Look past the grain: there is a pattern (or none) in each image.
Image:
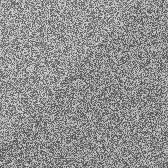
a sharp edge
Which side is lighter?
top left
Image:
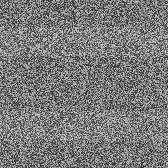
horizontal stripes
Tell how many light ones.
2
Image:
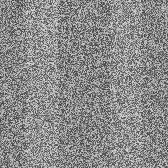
vertical stripes
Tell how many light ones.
2
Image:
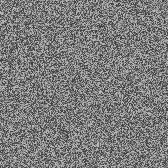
only noise
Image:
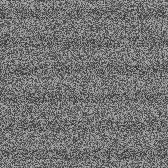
horizontal stripes
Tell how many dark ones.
6
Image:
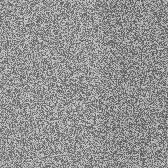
a sharp edge
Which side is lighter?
left
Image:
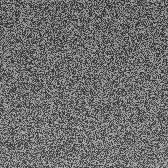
a smooth slope
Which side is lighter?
bottom
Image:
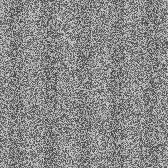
vertical stripes
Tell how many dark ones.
5
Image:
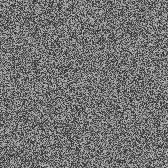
only noise
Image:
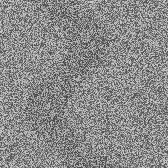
a wavy band
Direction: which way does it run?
top to bottom
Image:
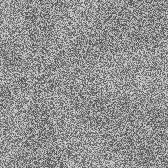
spokes from one point
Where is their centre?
middle left
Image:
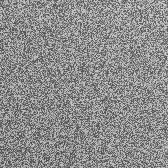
a smooth slope
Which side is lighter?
top right
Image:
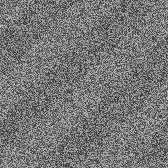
diagonal stripes
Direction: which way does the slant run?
bottom left to top right
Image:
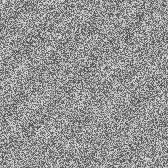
diagonal stripes
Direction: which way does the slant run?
bottom left to top right
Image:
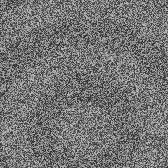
rings round one point
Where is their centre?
bottom middle
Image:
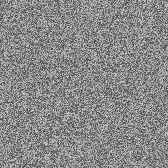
only noise
